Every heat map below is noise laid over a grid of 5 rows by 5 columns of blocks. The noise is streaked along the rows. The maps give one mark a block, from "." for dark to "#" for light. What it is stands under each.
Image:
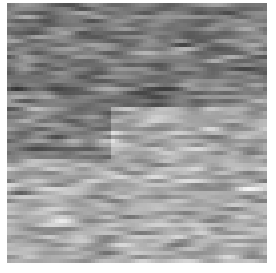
. . . . .
. . . . .
. . # # #
# # # # #
# # # # #
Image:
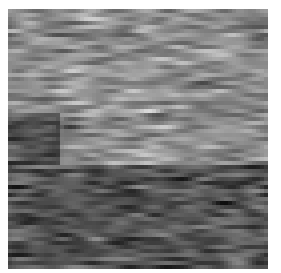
# # # # #
# # # # #
. # # # #
. . . . .
. . . . .
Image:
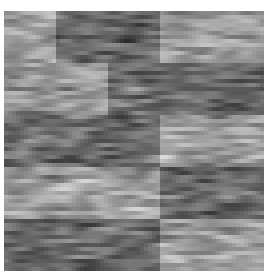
# . . # #
# # . . .
. . . # #
# # # . .
. . . # #
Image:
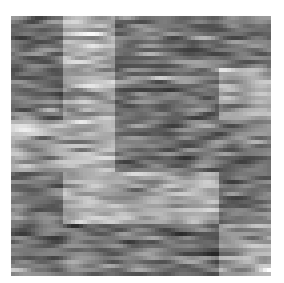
. # . . .
. # . . #
# # . . .
. # # # .
. . . . #
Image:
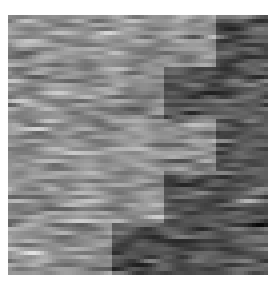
# # # # .
# # # . .
# # # # .
# # # . .
# # . . .
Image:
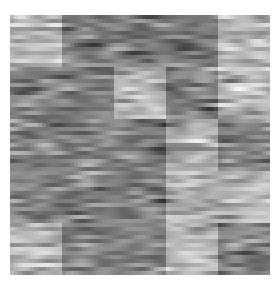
# . . . #
. . # . #
. . . # .
. . . # #
# . . # .
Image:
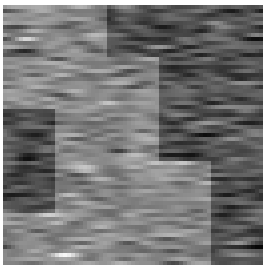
# # . . .
# # # . .
. # # . .
. # # # .
# # # # .
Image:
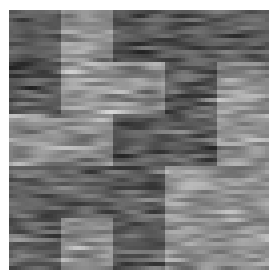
. # . . .
. # # . #
# # . . #
. . . # #
. # . # #
